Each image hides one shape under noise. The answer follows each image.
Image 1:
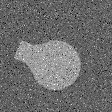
light bulb
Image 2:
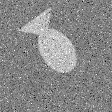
fish
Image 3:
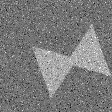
bow tie
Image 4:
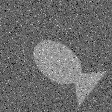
fish
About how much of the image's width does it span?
two thirds
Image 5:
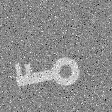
key
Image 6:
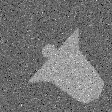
bell
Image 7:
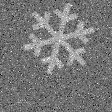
snowflake
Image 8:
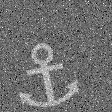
anchor
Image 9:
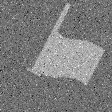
flag
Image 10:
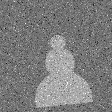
chess pawn
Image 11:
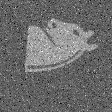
chess knight
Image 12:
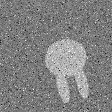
rabbit's head
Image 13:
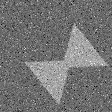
bow tie
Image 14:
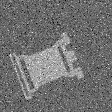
chess rook
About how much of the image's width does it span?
two thirds
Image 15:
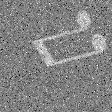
pair of musical notes
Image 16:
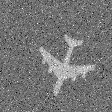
airplane
